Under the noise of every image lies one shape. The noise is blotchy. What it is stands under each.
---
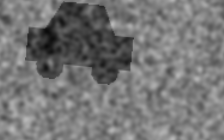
dark car
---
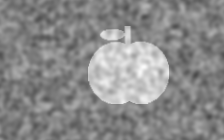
light apple
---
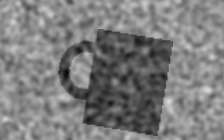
dark cup
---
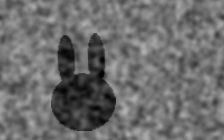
dark rabbit's head
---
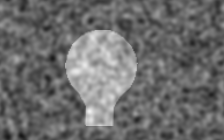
light light bulb
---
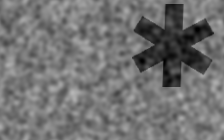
dark asterisk
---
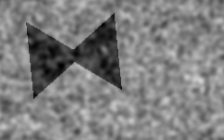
dark bow tie
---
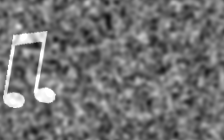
light pair of musical notes
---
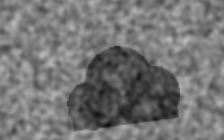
dark cloud
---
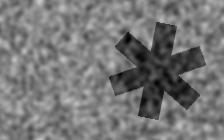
dark asterisk
